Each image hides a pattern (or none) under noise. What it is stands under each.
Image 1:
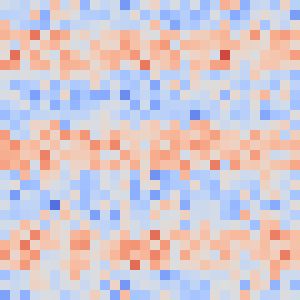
horizontal stripes
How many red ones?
3
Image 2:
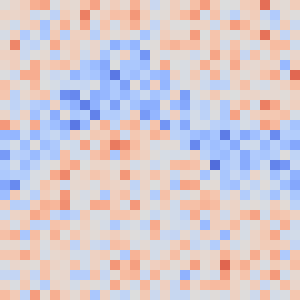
a wavy band
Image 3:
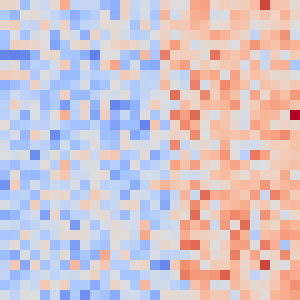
a sharp edge
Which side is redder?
right
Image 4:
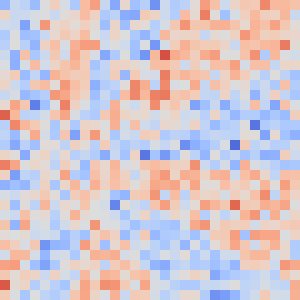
spokes from one point
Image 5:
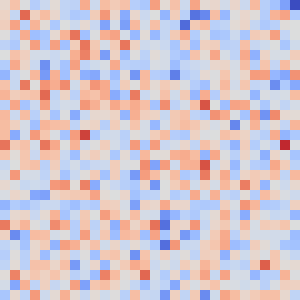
only noise
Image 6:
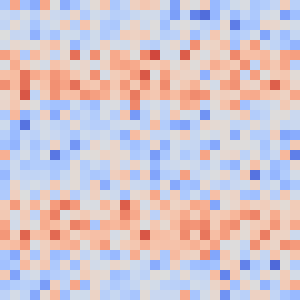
horizontal stripes
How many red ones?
2
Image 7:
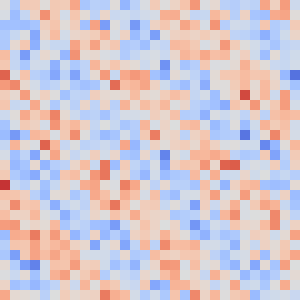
diagonal stripes
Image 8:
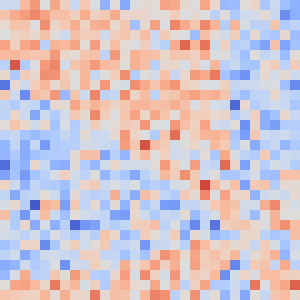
spokes from one point
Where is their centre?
bottom right
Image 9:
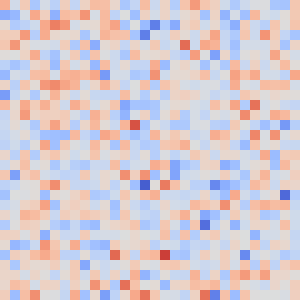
only noise
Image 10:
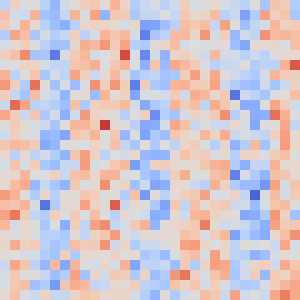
vertical stripes
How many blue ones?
3
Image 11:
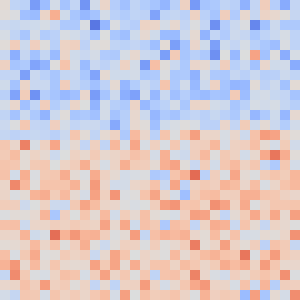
a sharp edge
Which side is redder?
bottom
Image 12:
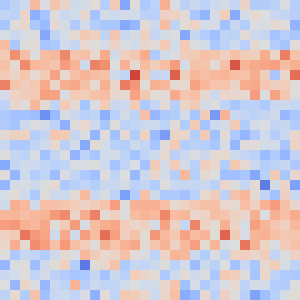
horizontal stripes
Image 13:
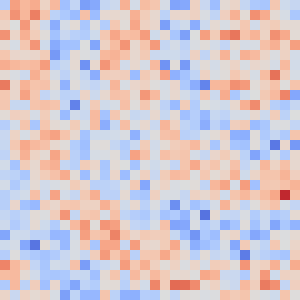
rings round one point
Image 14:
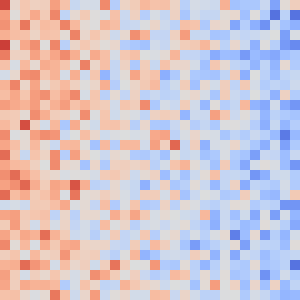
a smooth slope
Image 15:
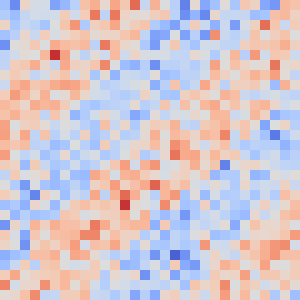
diagonal stripes
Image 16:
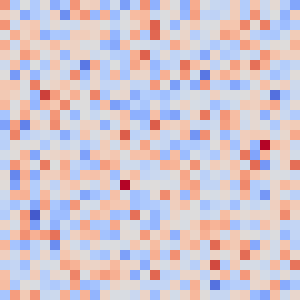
only noise
